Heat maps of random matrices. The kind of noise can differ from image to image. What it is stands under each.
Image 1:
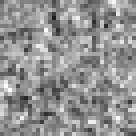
blotchy
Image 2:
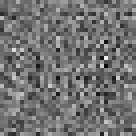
low rank plus noise
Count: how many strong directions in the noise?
three or four
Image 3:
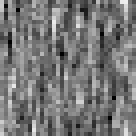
streaked along the columns
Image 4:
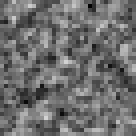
blotchy
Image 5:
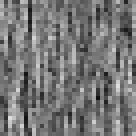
streaked along the columns
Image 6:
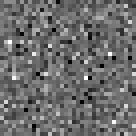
heavy tails
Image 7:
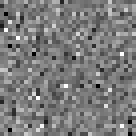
heavy tails
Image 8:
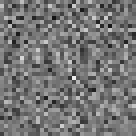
low rank plus noise
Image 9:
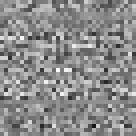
rows of uneven size
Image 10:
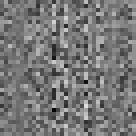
columns of uneven size
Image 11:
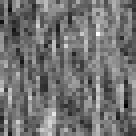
streaked along the columns
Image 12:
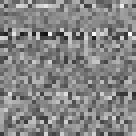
rows of uneven size
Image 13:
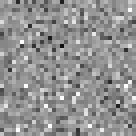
heavy tails
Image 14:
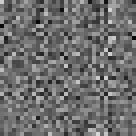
low rank plus noise
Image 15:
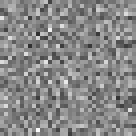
low rank plus noise
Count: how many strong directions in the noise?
one
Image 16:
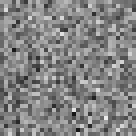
independent entries
